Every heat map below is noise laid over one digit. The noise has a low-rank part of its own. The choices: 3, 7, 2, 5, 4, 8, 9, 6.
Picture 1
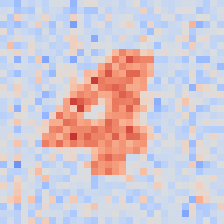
red 4
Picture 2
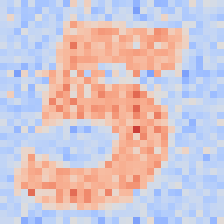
red 5
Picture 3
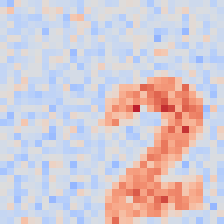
red 2
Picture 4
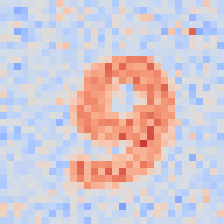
red 9
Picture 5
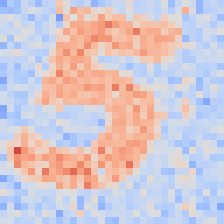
red 5
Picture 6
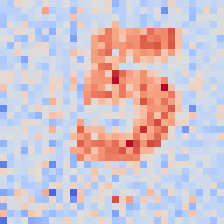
red 5
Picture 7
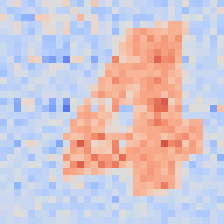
red 4
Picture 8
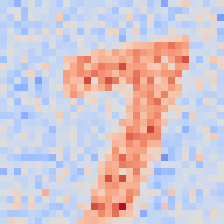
red 7
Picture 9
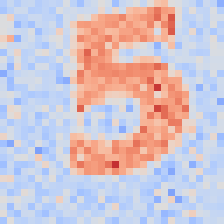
red 5
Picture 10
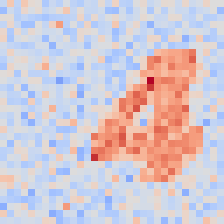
red 4
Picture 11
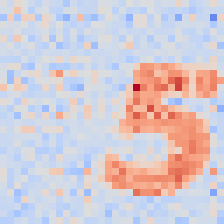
red 5
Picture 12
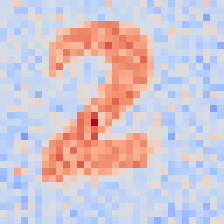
red 2
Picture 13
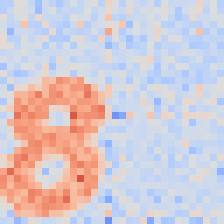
red 8
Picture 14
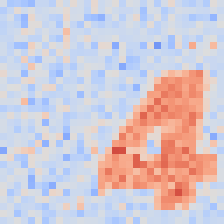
red 4
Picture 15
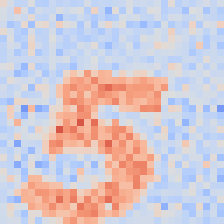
red 5
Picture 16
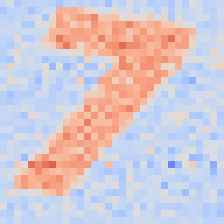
red 7
